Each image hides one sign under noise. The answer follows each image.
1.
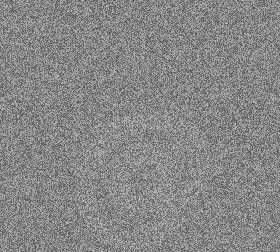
at sign
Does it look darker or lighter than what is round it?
lighter
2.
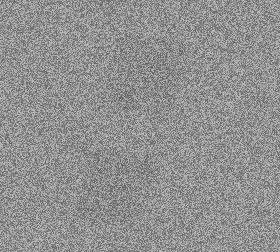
colon
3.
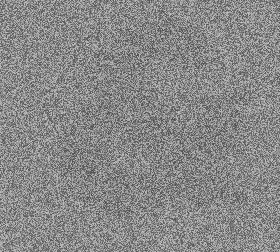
ampersand
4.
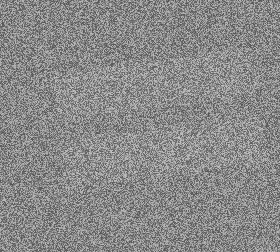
equals sign
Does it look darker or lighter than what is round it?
lighter
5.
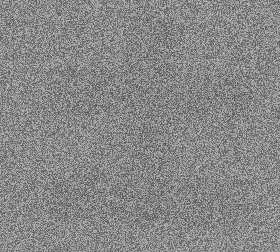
plus-minus sign
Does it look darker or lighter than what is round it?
darker
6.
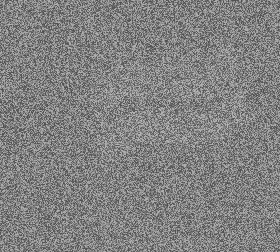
approximately sign
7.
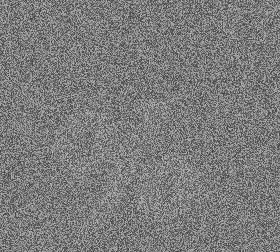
percent sign
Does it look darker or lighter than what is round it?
lighter
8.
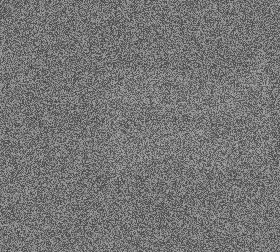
approximately sign
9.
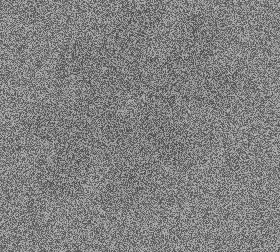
hash sign
